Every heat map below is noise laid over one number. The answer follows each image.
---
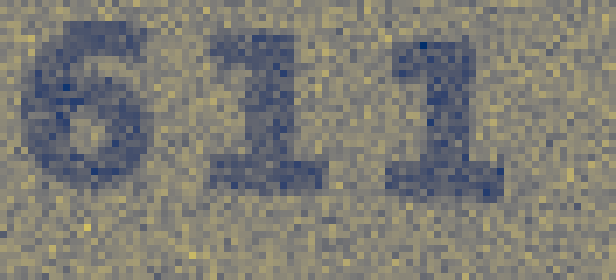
611
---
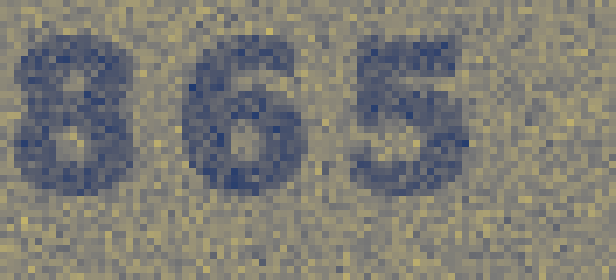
865
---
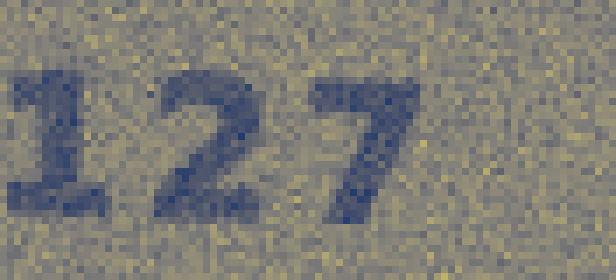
127
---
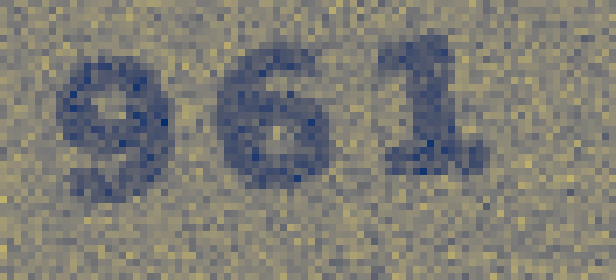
961
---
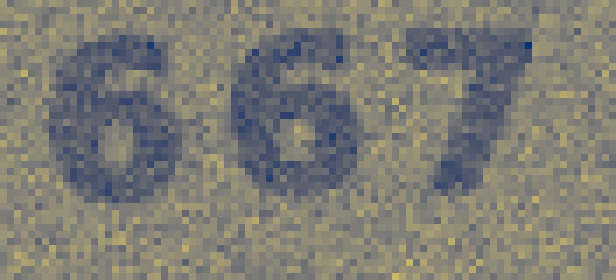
667
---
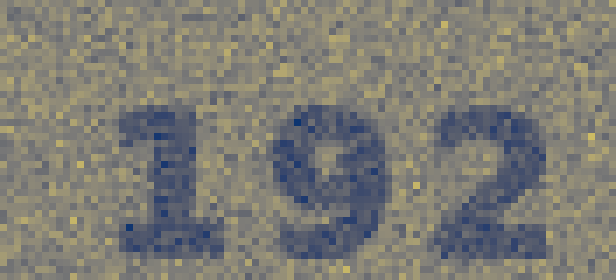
192
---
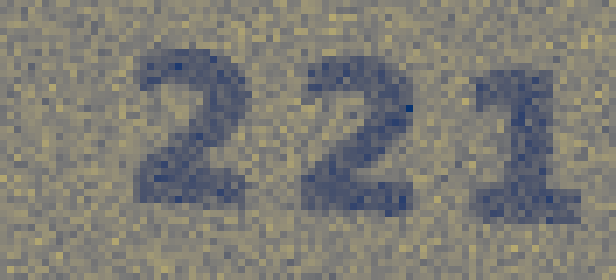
221
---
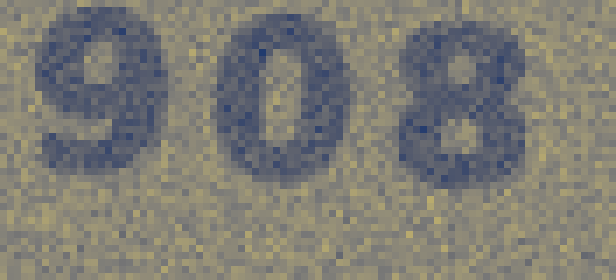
908
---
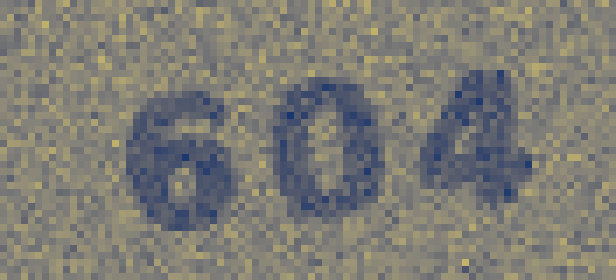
604
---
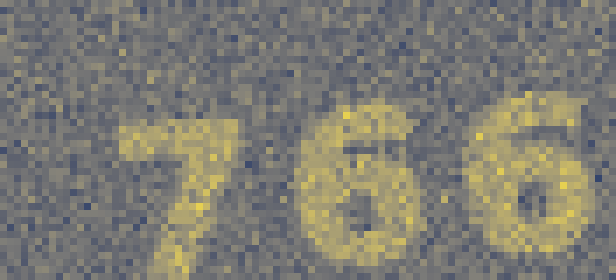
766
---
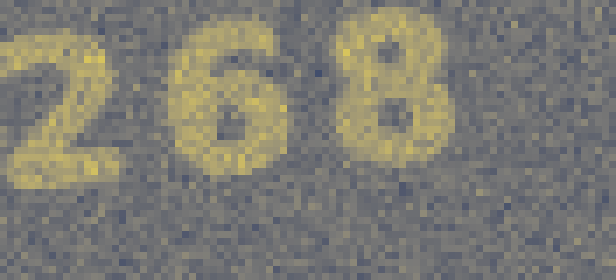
268
